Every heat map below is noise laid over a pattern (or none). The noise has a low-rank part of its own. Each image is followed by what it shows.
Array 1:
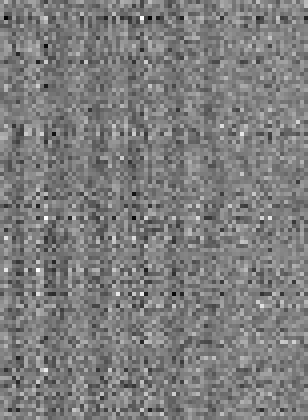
bands of columns
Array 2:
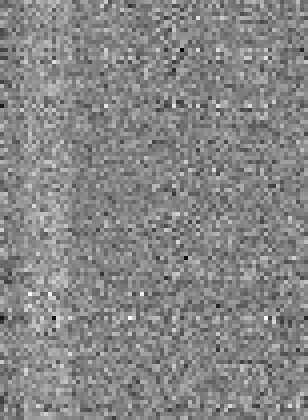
one band of columns
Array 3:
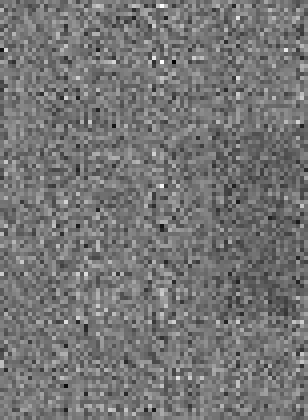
one block
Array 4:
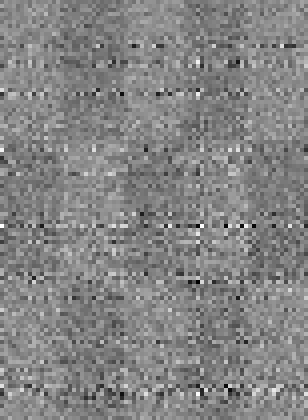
a checkerboard
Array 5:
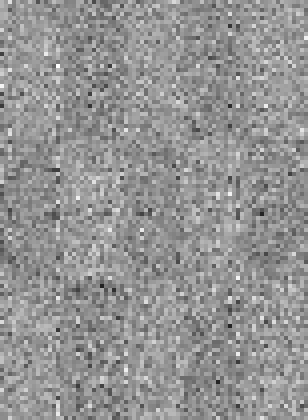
a checkerboard
